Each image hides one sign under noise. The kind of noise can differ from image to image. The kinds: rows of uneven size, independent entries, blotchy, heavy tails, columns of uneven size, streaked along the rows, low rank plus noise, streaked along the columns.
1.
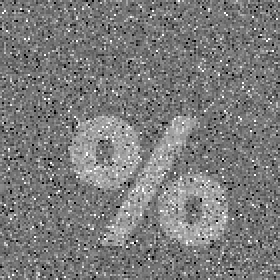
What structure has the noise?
heavy tails
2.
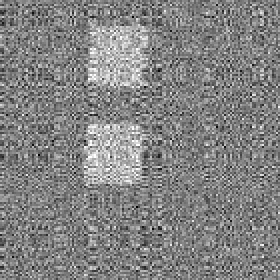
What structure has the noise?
low rank plus noise
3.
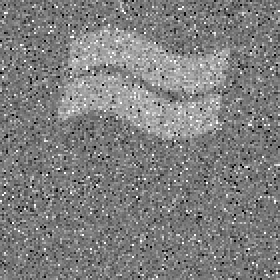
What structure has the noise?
heavy tails
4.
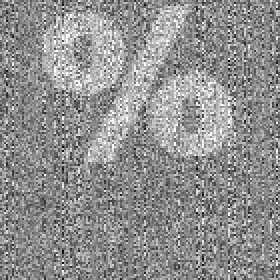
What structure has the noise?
columns of uneven size
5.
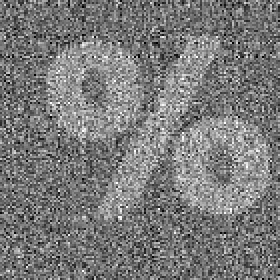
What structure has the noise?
low rank plus noise
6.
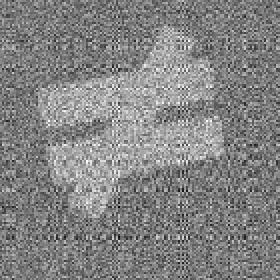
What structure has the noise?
low rank plus noise
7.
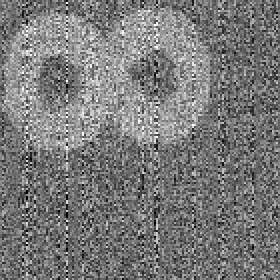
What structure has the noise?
columns of uneven size
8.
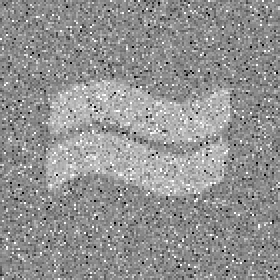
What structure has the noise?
heavy tails
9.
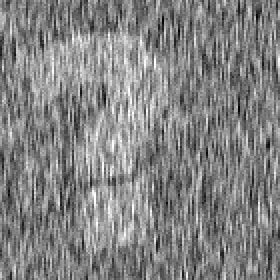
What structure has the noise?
streaked along the columns
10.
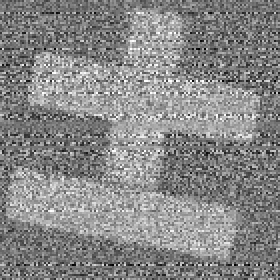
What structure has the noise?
rows of uneven size
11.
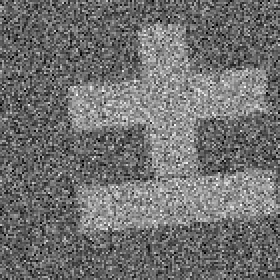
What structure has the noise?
independent entries
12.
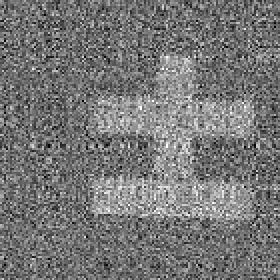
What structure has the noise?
low rank plus noise
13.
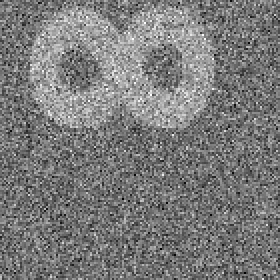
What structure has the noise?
independent entries
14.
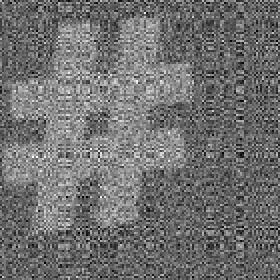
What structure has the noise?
low rank plus noise
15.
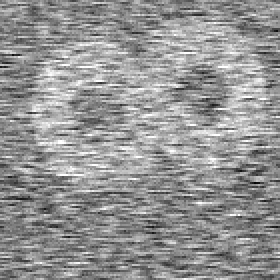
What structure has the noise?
streaked along the rows
